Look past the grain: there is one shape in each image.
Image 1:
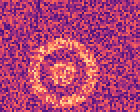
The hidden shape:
bullseye
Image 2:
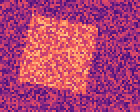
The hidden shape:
square
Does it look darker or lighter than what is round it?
lighter
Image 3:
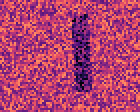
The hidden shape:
bar
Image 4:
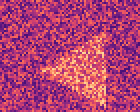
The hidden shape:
triangle
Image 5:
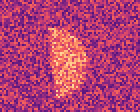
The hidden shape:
half disc
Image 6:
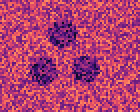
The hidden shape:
three dots
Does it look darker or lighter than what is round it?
darker
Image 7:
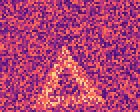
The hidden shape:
triangle frame
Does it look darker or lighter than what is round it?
lighter
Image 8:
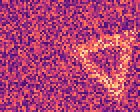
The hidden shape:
triangle frame
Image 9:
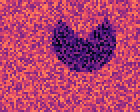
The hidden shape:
disc with a wedge cut out
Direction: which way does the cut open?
up
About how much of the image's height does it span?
half
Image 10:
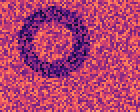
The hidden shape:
ring
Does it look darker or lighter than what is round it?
darker
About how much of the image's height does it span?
two thirds
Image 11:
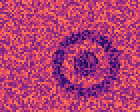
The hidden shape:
bullseye
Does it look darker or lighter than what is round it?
darker
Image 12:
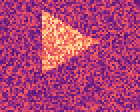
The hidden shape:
triangle
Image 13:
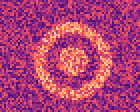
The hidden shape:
bullseye
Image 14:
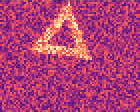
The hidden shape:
triangle frame
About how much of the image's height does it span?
half
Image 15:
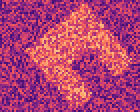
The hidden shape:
square with a notch
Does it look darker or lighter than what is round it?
lighter
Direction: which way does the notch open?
down and right
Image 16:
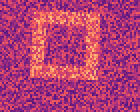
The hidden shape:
square frame
